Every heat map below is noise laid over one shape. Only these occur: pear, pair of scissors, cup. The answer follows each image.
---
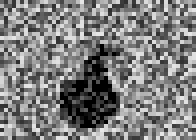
pear
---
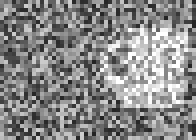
cup
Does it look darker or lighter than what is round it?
lighter
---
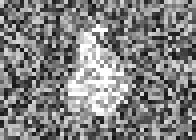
pear
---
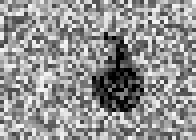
pear
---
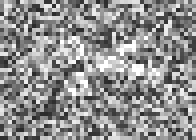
pair of scissors
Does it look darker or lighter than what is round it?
lighter
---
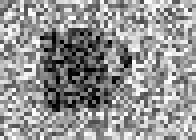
cup
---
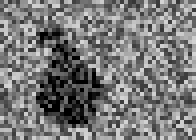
pear
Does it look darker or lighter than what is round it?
darker
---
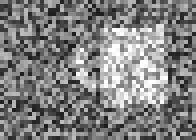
cup
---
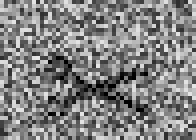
pair of scissors
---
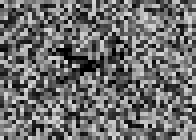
pair of scissors
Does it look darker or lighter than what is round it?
darker
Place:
centre
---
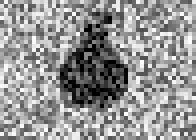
pear
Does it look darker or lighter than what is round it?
darker
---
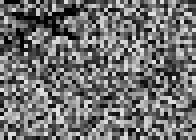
pair of scissors
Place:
top left
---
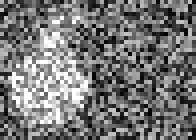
pear
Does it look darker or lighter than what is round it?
lighter
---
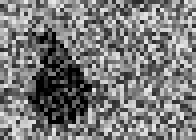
pear
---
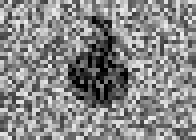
pear
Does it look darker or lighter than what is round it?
darker
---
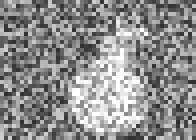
pear
